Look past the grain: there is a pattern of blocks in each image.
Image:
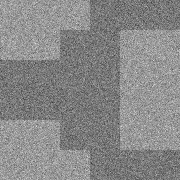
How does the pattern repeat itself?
top and bottom mirror each other
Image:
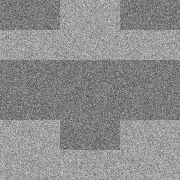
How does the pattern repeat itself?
left and right mirror each other
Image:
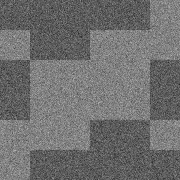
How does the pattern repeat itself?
the same after a half turn
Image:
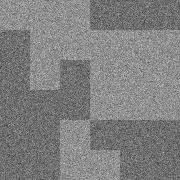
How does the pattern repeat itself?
no symmetry
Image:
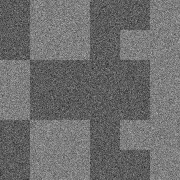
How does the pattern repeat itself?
top and bottom mirror each other
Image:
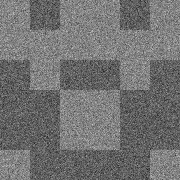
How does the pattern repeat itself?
left and right mirror each other
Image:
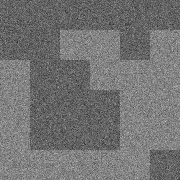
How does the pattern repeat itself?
no symmetry
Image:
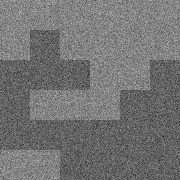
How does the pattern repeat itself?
no symmetry
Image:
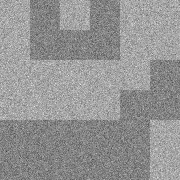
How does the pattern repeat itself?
no symmetry
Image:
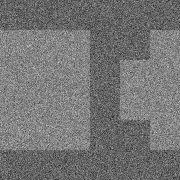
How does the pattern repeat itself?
top and bottom mirror each other
